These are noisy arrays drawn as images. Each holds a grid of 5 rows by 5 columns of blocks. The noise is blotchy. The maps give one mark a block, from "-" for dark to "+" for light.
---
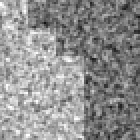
+ - - - -
+ + - - -
+ + + - -
+ + + - -
+ + + - -
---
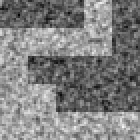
- - - + -
+ + + + -
+ - - - -
+ + - - -
+ + + + +
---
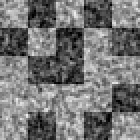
+ - + - +
- + - + -
+ - - + +
+ + + + -
+ - + - +
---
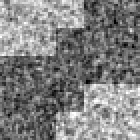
+ + + - -
+ + - - -
- - - - -
- - - + +
- - + + +
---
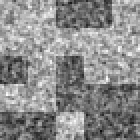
+ + - - +
+ + + + +
- + - + +
+ + - - -
- - + - -
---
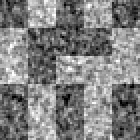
- + - + -
+ - - - +
+ - + + +
- + - + -
- + - + -
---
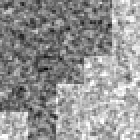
- - - - +
- - - - +
- - - + +
- - + + +
+ - + + +
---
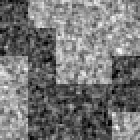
- + + + +
- - + + +
+ - + + -
+ - - - -
+ - - - +
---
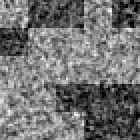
+ - - + -
- + + + +
+ + + + +
+ + - - -
+ + + - -
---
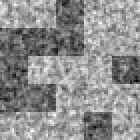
+ + - + +
- - - + +
- + + + -
- - + + +
+ + + - +
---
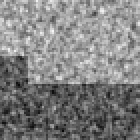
+ + + + +
+ + + + +
- + + + +
- - - - -
- - - - -
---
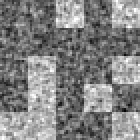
- - + - +
- - - - -
- + - - +
- + - + -
+ + - - +
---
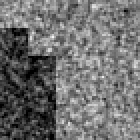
+ + + + +
- + + + +
- - + + +
- - + + +
- - + + +
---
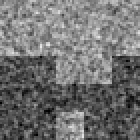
+ + + + +
+ + + + +
- - + + -
- - - - -
- - + - -
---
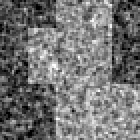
- - + + -
- + + + -
- + + + -
- - + + +
- - + + +
